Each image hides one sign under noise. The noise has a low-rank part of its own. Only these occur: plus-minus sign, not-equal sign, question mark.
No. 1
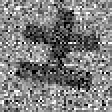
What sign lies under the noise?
plus-minus sign
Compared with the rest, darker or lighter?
darker
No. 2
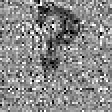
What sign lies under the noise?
question mark
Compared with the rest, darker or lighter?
darker
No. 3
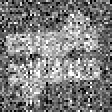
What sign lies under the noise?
not-equal sign
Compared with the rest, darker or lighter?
lighter
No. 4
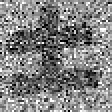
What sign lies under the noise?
plus-minus sign
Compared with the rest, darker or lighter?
darker
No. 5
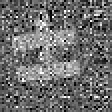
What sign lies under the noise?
plus-minus sign
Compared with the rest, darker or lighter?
lighter
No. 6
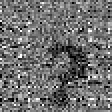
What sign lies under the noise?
question mark
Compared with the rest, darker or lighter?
darker
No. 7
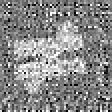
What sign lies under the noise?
not-equal sign
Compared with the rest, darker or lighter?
lighter
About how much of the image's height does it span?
two thirds
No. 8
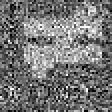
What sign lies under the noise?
not-equal sign
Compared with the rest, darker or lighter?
lighter
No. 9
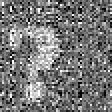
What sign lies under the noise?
question mark
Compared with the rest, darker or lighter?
lighter
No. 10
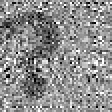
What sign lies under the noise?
question mark
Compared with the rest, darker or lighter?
darker
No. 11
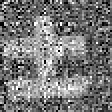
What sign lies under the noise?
plus-minus sign
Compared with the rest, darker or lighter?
lighter
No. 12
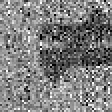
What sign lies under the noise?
not-equal sign
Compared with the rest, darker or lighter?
darker
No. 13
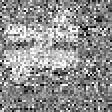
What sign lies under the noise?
not-equal sign
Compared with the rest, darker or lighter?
lighter
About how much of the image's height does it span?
two thirds
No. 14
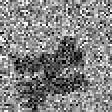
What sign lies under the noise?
not-equal sign
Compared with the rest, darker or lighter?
darker
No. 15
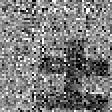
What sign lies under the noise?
plus-minus sign
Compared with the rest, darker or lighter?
darker
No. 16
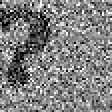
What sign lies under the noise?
question mark
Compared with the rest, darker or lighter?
darker
